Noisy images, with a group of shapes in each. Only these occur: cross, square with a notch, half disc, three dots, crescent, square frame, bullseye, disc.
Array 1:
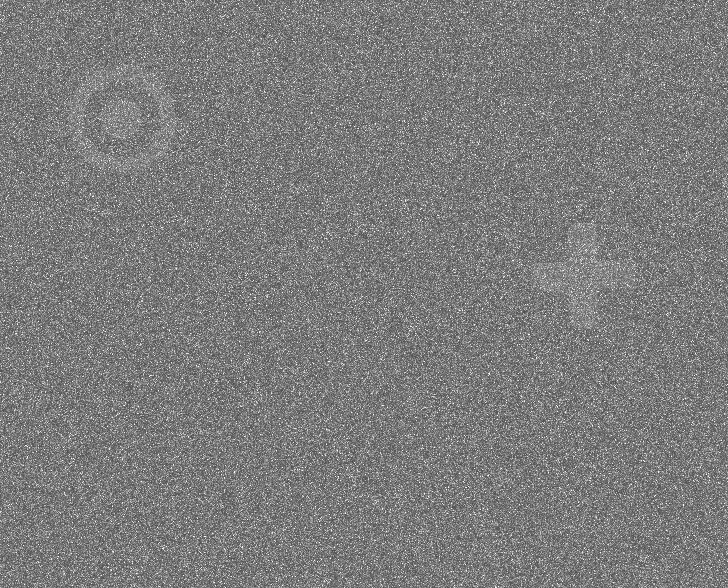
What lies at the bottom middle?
nothing
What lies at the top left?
bullseye
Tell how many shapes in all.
2
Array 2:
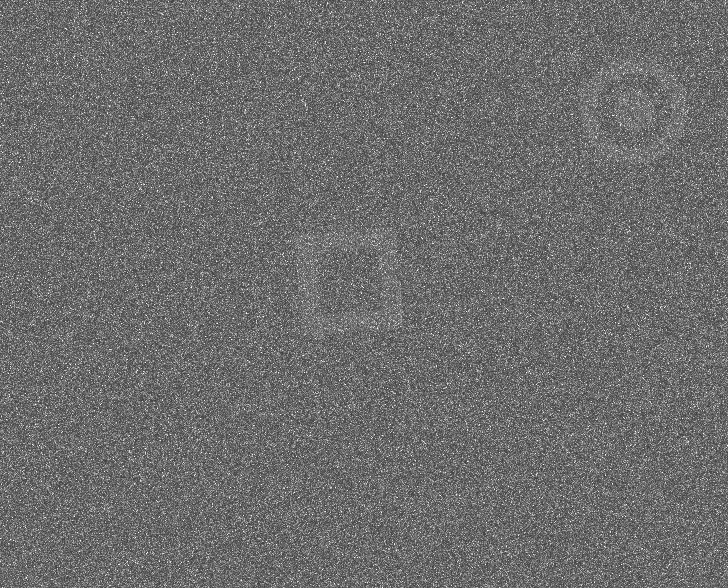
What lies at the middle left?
nothing
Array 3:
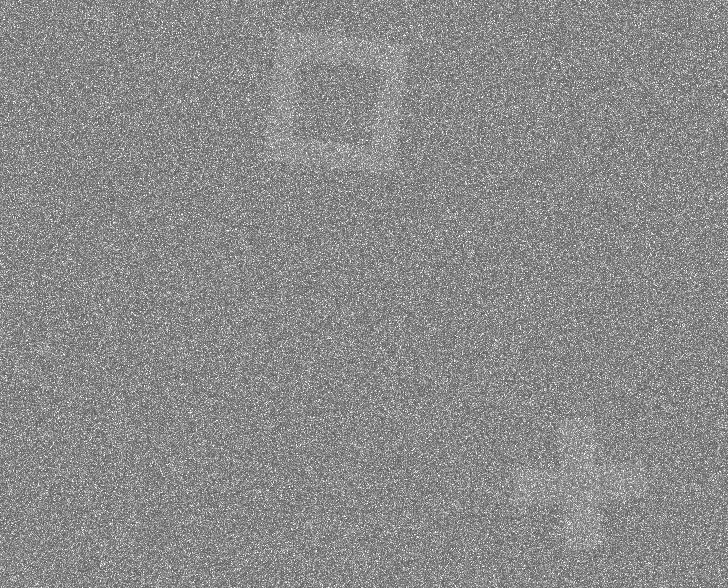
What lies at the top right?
nothing
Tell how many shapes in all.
2
